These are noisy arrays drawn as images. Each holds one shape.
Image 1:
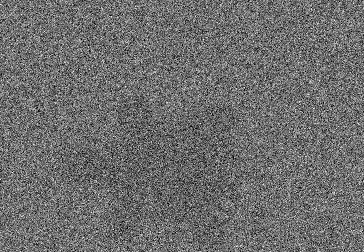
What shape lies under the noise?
turtle
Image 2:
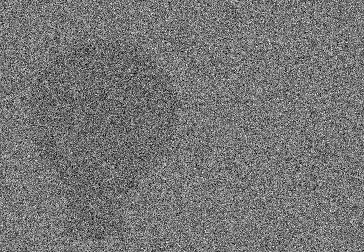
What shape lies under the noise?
light bulb
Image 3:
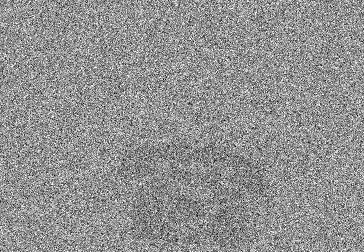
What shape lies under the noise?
telephone
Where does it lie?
bottom middle
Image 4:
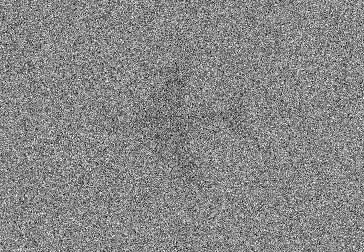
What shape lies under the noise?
airplane
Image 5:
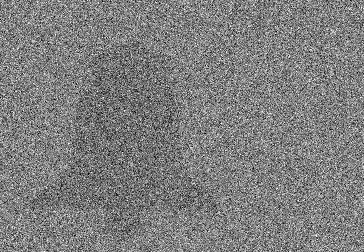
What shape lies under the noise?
bell
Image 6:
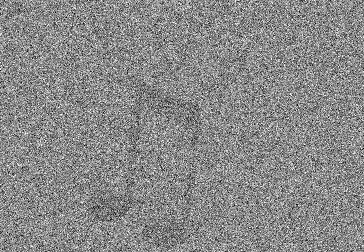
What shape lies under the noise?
pair of musical notes
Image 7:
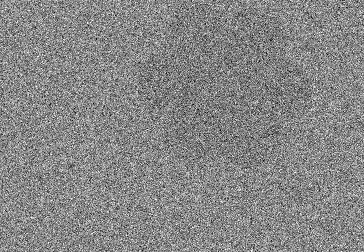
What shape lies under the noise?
flower
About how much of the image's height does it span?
two thirds
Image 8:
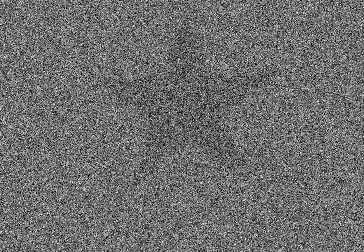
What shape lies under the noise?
star
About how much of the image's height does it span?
two thirds
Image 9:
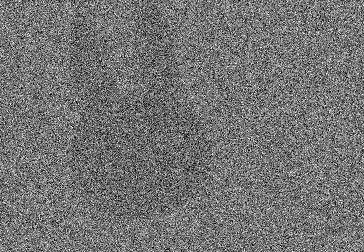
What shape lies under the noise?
rabbit's head
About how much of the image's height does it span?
nearly all
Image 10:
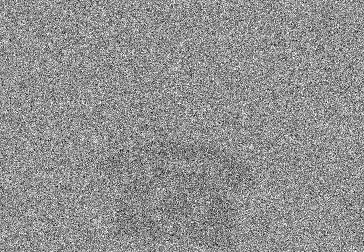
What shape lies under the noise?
telephone
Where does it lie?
bottom middle
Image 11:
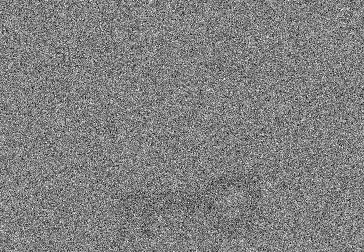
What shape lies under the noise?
key
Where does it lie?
bottom middle
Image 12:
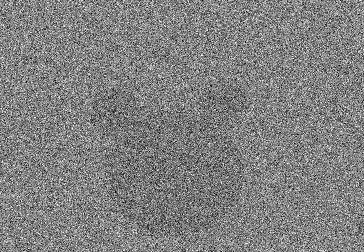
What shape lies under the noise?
bear's head
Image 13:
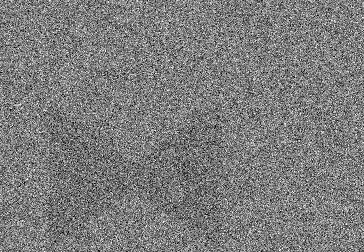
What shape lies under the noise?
bow tie
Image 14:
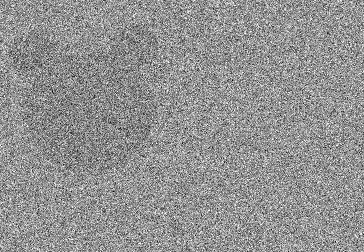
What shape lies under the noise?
bear's head
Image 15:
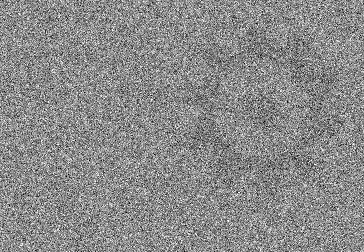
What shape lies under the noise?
gear
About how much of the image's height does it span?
two thirds
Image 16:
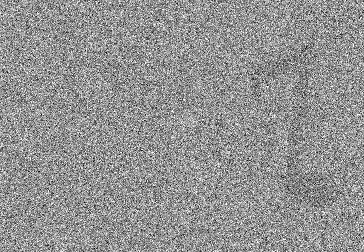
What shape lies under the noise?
musical note
